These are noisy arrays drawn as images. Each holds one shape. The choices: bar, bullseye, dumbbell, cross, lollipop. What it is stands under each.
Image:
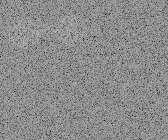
dumbbell
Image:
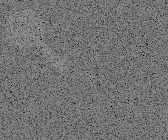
lollipop
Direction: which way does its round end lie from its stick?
up and left
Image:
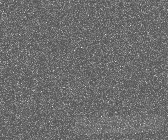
bar
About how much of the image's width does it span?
half
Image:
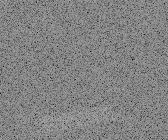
bar
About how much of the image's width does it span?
half
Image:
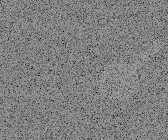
lollipop
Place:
middle right
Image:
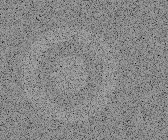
bullseye
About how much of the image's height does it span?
two thirds
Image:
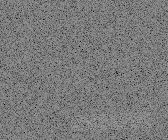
bar
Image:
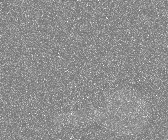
lollipop
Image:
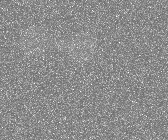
dumbbell
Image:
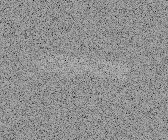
bar
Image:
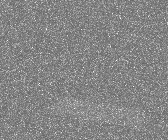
bar
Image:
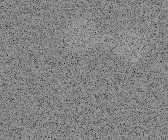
dumbbell
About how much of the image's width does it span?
half
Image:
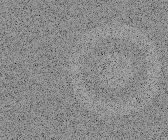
bullseye
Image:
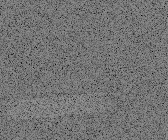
bar
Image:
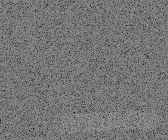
bar
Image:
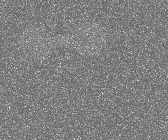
dumbbell
